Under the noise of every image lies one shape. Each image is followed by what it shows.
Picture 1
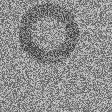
ring
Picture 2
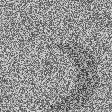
crescent
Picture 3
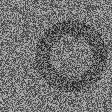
ring
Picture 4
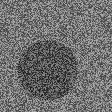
disc
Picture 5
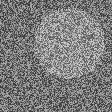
disc
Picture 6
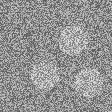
three dots
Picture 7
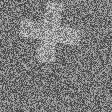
cross
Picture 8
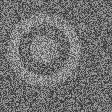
bullseye
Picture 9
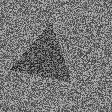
triangle
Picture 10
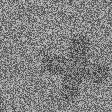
cross
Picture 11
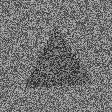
triangle
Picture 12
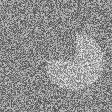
disc with a wedge cut out
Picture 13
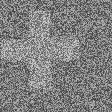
cross
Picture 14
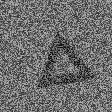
triangle frame
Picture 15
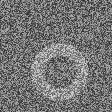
ring
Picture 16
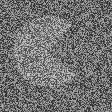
disc with a wedge cut out
